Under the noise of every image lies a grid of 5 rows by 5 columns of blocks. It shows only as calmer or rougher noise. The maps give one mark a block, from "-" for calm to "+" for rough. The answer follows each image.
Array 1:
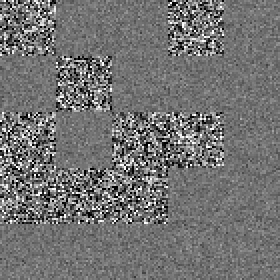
+ - - + -
- + - - -
+ - + + -
+ + + - -
- - - - -
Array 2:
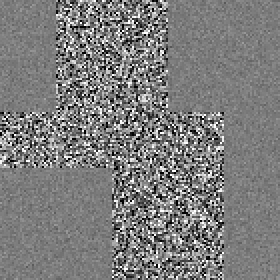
- + + - -
- + + - -
+ + + + -
- - + + -
- - + + -
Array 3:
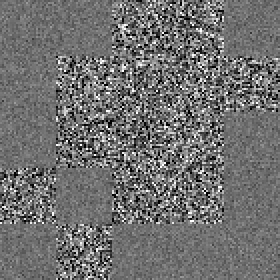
- - + + -
- + + + +
- + + + -
+ - + + -
- + - - -
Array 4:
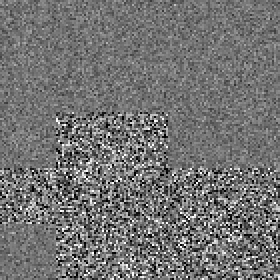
- - - - -
- - - - -
- + + - -
+ + + + +
- + + + +
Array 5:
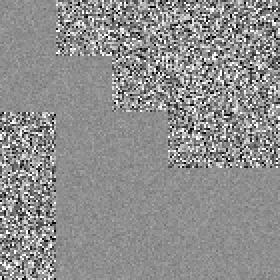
- + + + +
- - + + +
+ - - + +
+ - - - -
+ - - - -
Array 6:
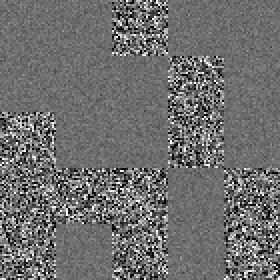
- - + - -
- - - + -
+ - - + -
+ + + - +
+ - + - +
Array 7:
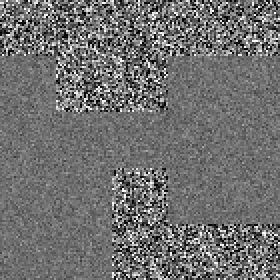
+ + + + +
- + + - -
- - - - -
- - + - -
- - + + +
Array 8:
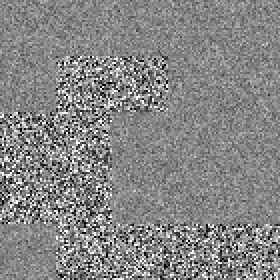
- - - - -
- + + - -
+ + - - -
+ + - - -
- + + + +
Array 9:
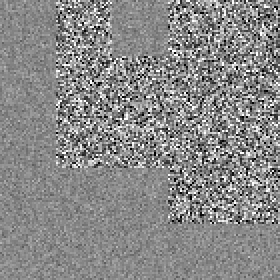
- + - + +
- + + + +
- + + + +
- - - + +
- - - - -
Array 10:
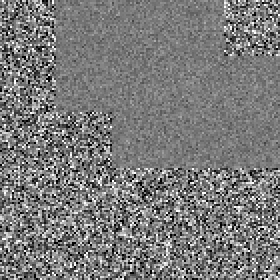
+ - - - +
+ - - - -
+ + - - -
+ + + + +
+ + + + +
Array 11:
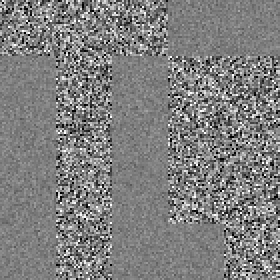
+ + + - -
- + - + +
- + - + +
- + - + +
- + - - +
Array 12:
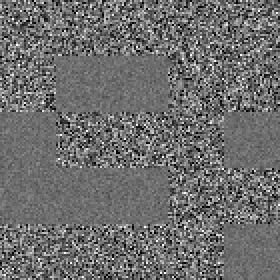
+ + + + +
+ - - + +
- + + + -
- - - + +
+ + + + -
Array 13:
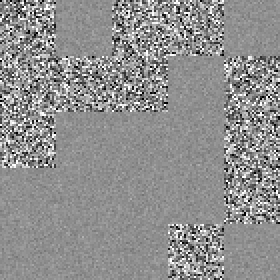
+ - + + -
+ + + - +
+ - - - +
- - - - +
- - - + -
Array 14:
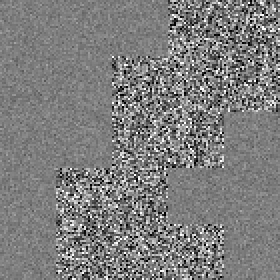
- - - + +
- - + + +
- - + + -
- + + - -
- + + + -
